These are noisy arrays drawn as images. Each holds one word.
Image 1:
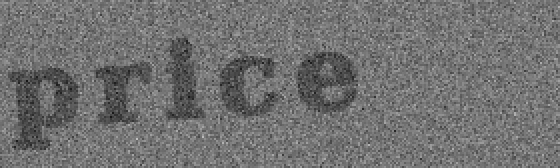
price
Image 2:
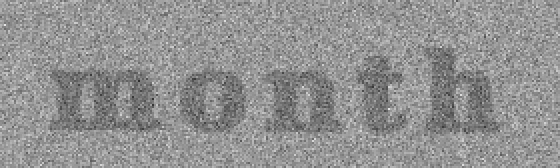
month
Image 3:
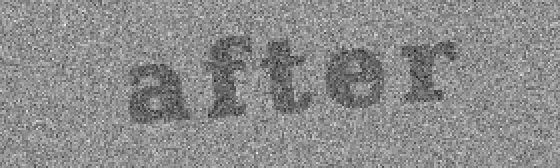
after
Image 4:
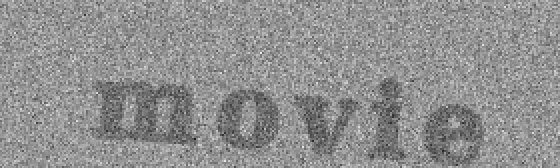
movie
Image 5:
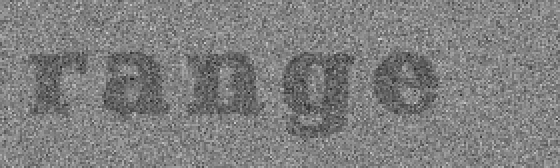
range
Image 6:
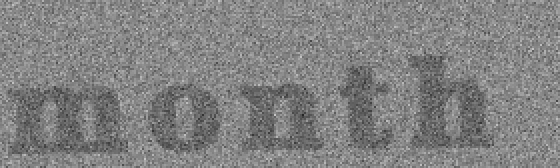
month
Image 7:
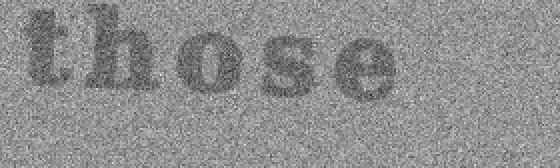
those
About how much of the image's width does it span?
two thirds
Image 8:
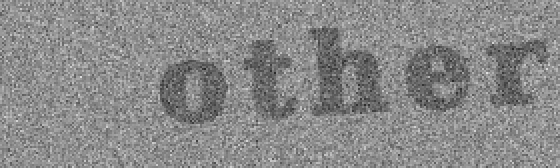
other
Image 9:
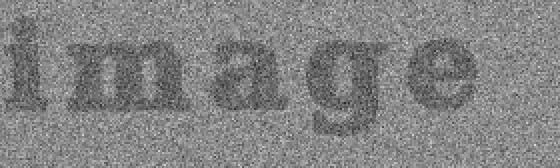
image
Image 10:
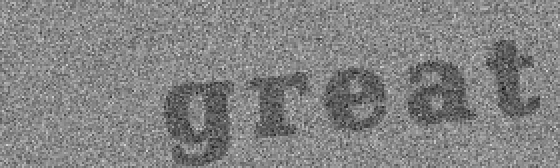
great
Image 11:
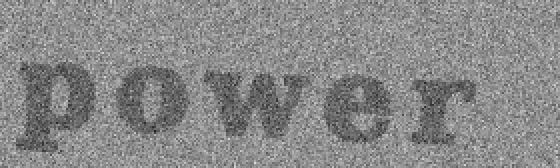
power
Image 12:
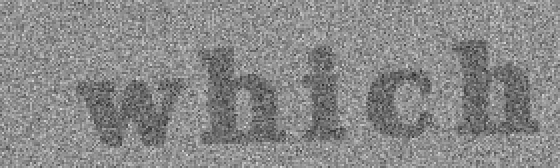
which
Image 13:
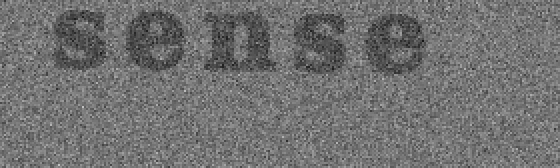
sense
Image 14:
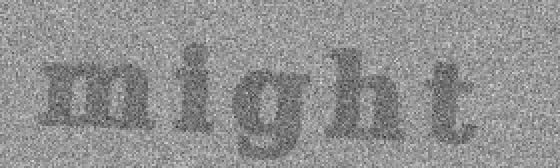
might
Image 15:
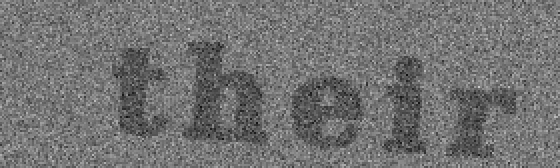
their
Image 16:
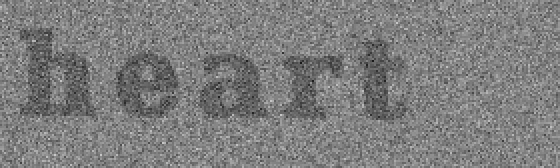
heart
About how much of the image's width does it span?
two thirds
